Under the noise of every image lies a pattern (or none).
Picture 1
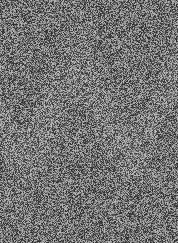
a wavy band
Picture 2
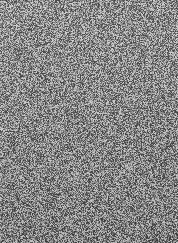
a smooth slope
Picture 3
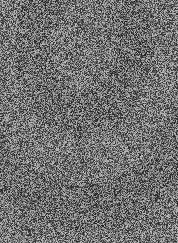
rings round one point
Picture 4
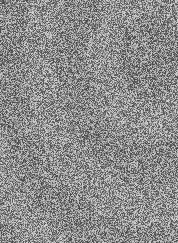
rings round one point
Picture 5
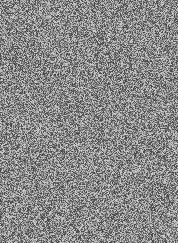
only noise
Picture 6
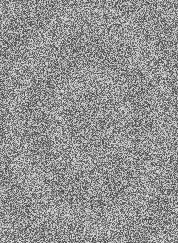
rings round one point
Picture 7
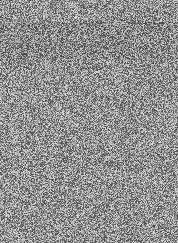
one horizontal stripe
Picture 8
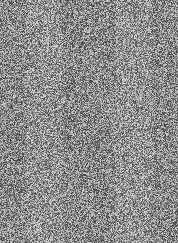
vertical stripes
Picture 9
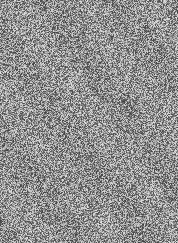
diagonal stripes
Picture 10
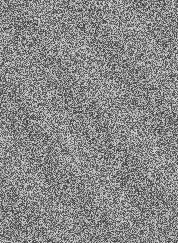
diagonal stripes
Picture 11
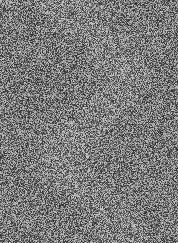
a wavy band
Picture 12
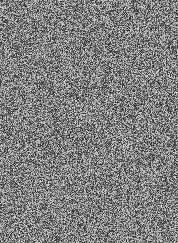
only noise
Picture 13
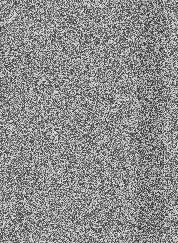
one vertical stripe
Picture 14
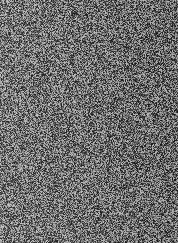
a smooth slope
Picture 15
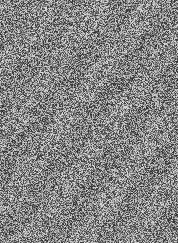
diagonal stripes
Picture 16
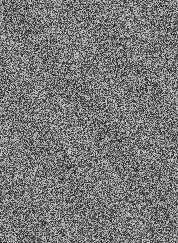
diagonal stripes
